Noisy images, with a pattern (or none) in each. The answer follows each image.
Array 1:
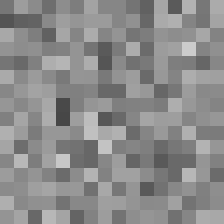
only noise
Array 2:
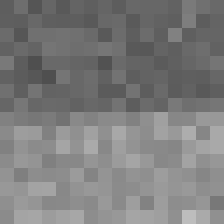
a sharp edge
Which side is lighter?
bottom
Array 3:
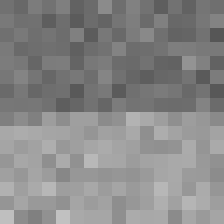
a sharp edge
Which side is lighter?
bottom
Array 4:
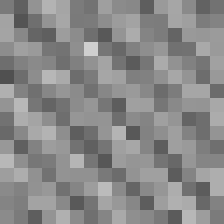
diagonal stripes
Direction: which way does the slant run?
top left to bottom right
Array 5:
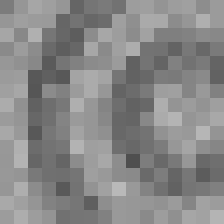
rings round one point
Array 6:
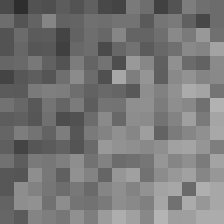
a smooth slope
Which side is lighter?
bottom right
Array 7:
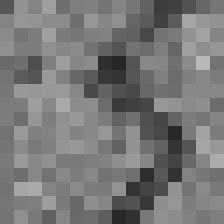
a wavy band
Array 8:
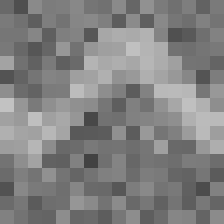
a wavy band
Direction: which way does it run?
left to right
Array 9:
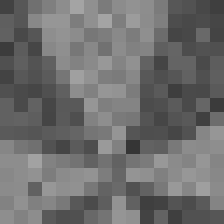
spokes from one point
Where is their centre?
bottom middle
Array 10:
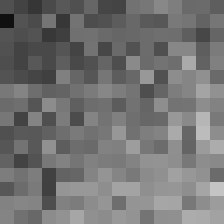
a smooth slope
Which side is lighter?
bottom right
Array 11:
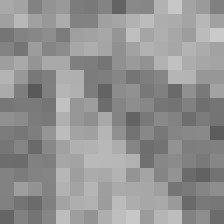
spokes from one point
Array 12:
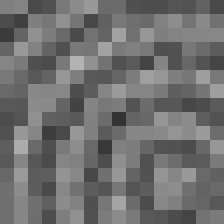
rings round one point
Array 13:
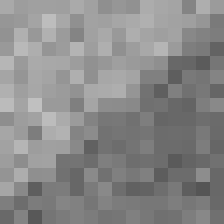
a sharp edge
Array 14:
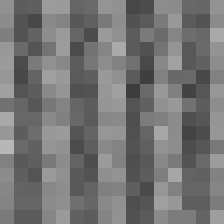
vertical stripes
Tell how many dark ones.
4
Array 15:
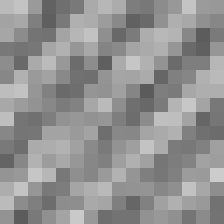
diagonal stripes
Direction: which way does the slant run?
bottom left to top right
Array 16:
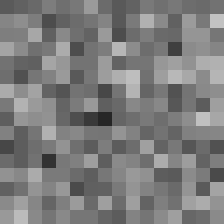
only noise
